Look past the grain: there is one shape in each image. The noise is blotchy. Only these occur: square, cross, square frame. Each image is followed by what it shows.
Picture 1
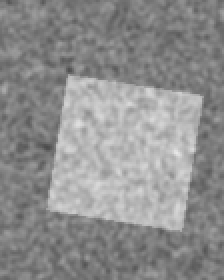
light square
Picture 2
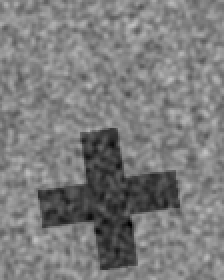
dark cross
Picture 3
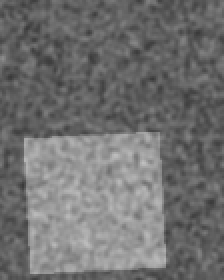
light square
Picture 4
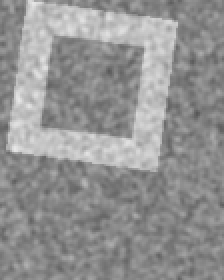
light square frame
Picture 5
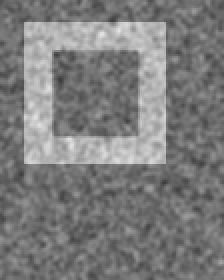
light square frame
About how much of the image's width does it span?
two thirds
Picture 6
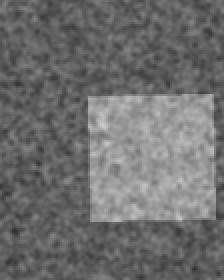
light square
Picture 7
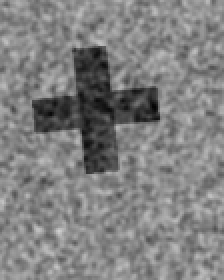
dark cross
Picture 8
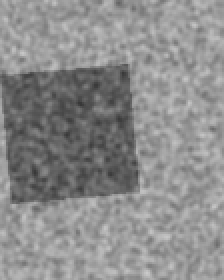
dark square
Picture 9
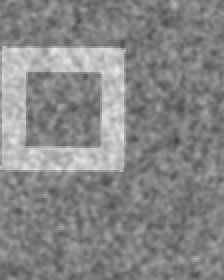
light square frame
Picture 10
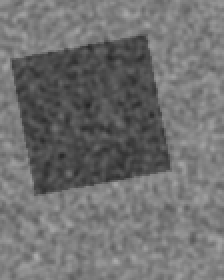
dark square
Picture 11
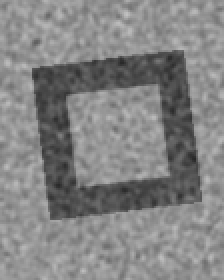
dark square frame
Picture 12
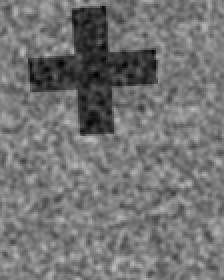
dark cross
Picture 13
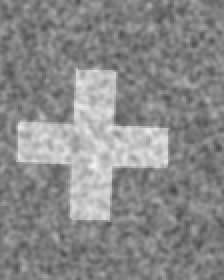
light cross
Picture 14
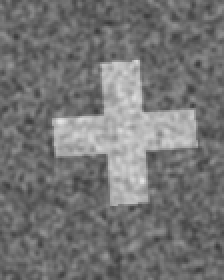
light cross
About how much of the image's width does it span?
two thirds
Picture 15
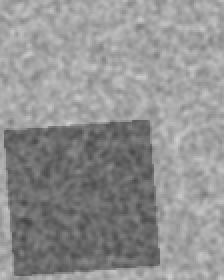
dark square
